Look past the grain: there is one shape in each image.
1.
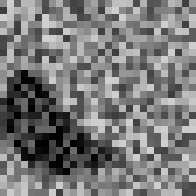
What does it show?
dark half disc
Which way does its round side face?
down and left
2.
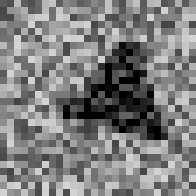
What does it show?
dark triangle
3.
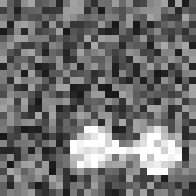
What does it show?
light dumbbell
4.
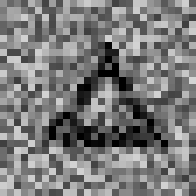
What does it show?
dark triangle frame
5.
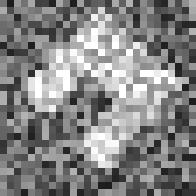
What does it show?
light square with a notch
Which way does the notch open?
down and left
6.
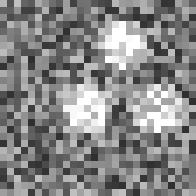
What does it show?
light three dots
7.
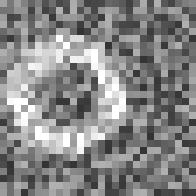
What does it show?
light ring
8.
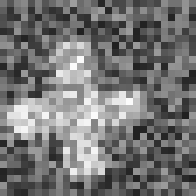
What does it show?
light cross
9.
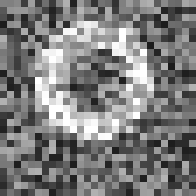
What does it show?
light ring
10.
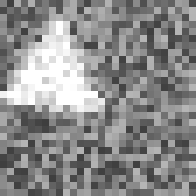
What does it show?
light triangle
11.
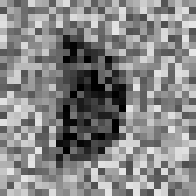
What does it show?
dark half disc
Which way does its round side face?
right
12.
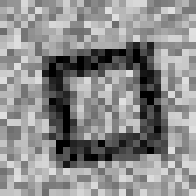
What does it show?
dark square frame
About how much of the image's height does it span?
two thirds
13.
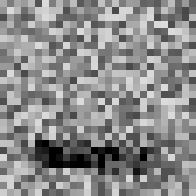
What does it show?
dark bar
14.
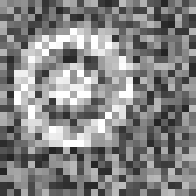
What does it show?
light bullseye
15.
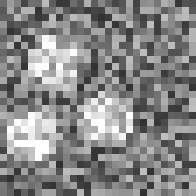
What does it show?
light three dots
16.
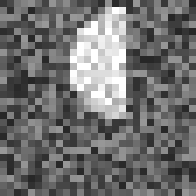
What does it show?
light half disc
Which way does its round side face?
left
